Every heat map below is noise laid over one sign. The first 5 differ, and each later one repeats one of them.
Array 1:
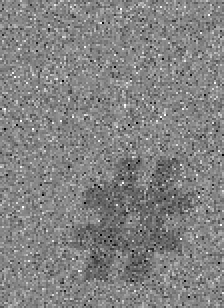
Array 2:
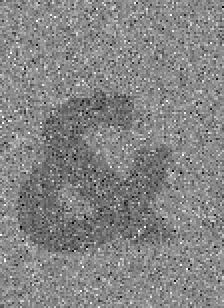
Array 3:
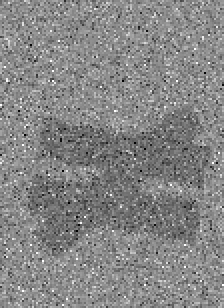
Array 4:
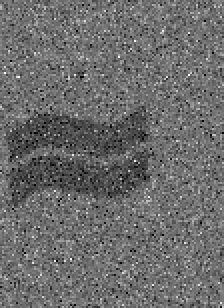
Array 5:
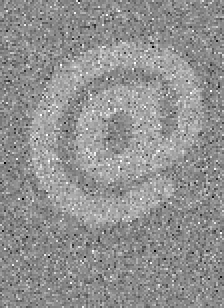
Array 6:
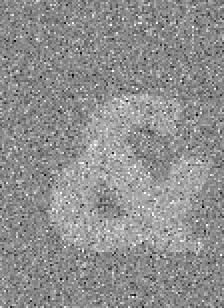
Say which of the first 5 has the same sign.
2
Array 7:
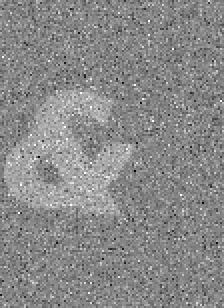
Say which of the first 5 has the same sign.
2
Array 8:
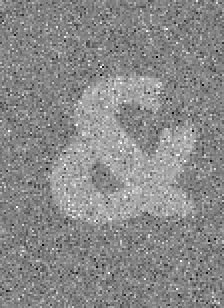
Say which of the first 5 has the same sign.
2
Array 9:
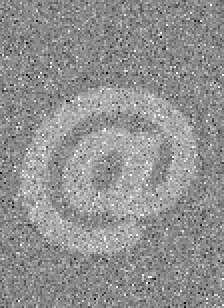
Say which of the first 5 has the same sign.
5
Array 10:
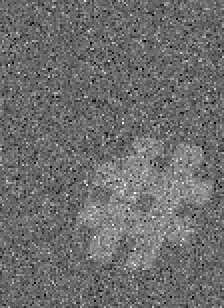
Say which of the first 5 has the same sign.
1
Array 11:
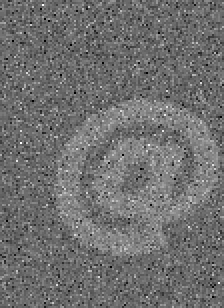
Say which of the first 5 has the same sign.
5
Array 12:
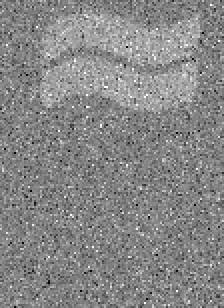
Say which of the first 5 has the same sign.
4
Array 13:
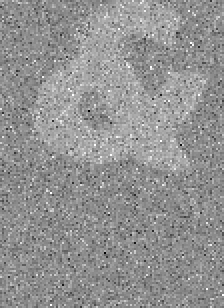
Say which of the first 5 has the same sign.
2
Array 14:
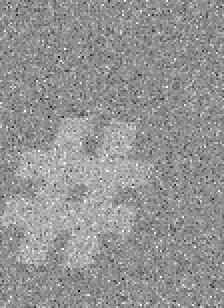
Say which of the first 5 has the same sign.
1
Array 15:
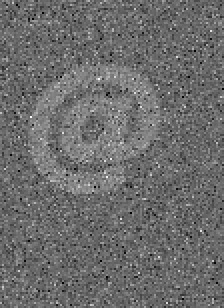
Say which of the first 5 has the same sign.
5
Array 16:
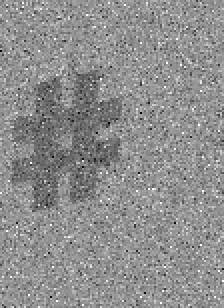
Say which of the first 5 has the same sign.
1
